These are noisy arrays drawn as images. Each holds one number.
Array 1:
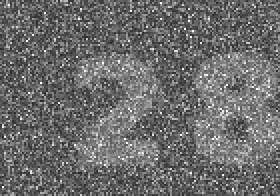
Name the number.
28
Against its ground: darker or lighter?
lighter
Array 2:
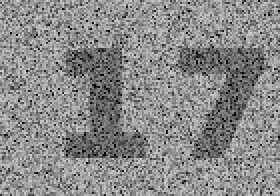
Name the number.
17
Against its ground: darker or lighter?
darker
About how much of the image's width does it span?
two thirds
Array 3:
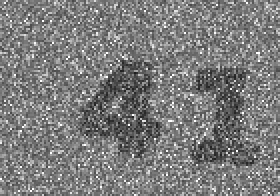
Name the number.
41
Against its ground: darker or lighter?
darker
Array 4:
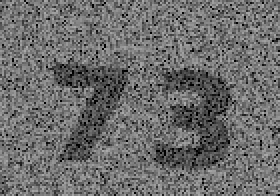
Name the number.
73
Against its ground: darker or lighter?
darker
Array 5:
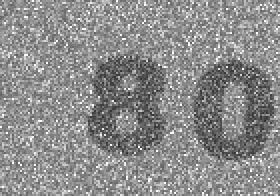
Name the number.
80
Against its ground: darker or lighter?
darker
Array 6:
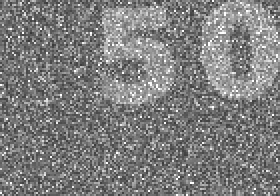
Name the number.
50
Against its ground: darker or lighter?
lighter
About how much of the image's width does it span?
two thirds
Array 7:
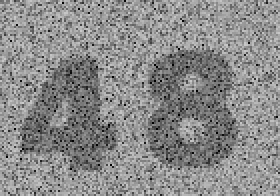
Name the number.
48
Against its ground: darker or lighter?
darker
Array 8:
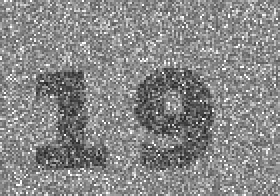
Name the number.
19
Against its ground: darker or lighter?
darker
